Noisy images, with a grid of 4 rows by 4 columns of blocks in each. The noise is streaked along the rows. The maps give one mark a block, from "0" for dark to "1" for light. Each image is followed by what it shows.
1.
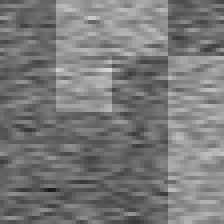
0110
0101
0001
0001
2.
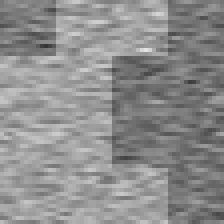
0110
1100
1100
1110
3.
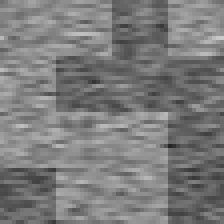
1101
1000
1110
0110
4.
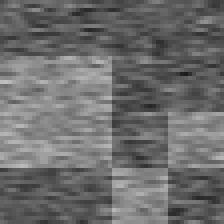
0000
1100
1101
0010
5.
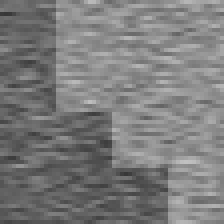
0111
0111
0011
0001
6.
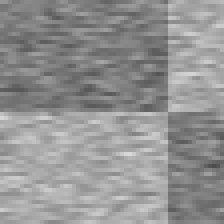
0001
0001
1110
1110
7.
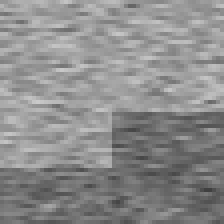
1111
1111
1100
0000
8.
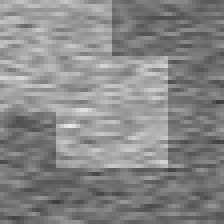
1100
1110
0110
0000
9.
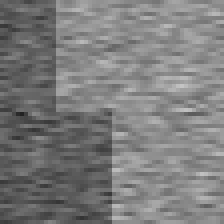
0111
0111
0011
0011
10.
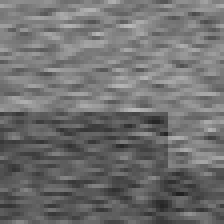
1111
1111
0001
0000
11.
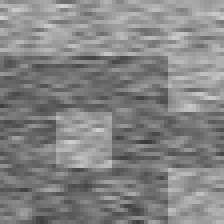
1111
0001
0100
0001
